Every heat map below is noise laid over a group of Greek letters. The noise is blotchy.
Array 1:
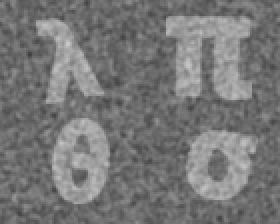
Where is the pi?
top right
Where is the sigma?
bottom right
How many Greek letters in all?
4
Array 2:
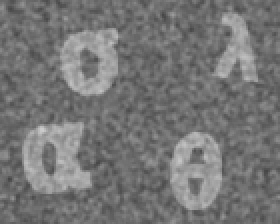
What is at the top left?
sigma
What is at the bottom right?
theta
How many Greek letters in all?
4
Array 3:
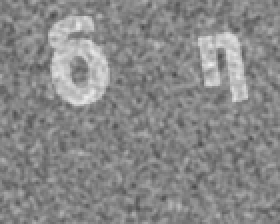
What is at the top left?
delta
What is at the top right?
eta
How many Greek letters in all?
2
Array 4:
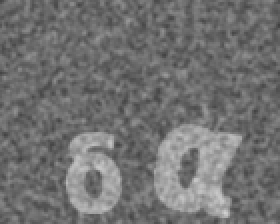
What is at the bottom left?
delta
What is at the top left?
nothing
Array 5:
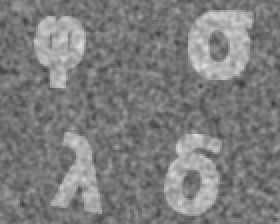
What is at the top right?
sigma
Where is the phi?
top left
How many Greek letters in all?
4
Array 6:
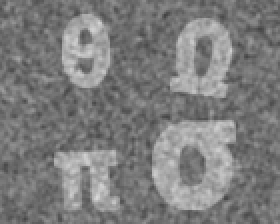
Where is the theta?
top left
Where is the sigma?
bottom right
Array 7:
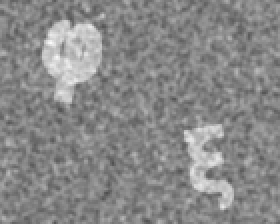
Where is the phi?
top left
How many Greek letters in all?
2
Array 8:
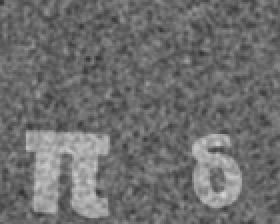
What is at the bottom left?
pi
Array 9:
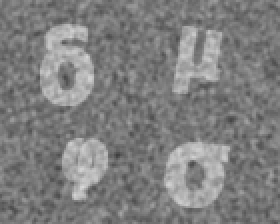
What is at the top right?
mu
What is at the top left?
delta
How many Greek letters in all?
4
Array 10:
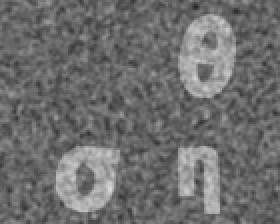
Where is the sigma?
bottom left
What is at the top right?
theta
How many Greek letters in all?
3
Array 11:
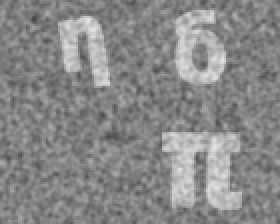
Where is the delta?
top right
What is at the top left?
eta
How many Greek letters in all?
3
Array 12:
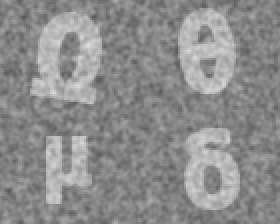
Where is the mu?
bottom left
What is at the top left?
omega
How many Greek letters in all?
4
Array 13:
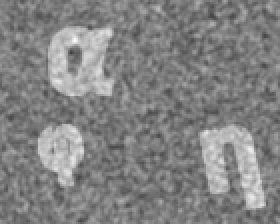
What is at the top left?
alpha
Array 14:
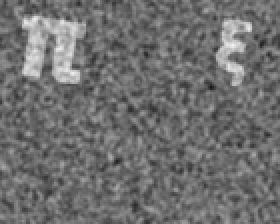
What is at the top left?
pi
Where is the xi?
top right
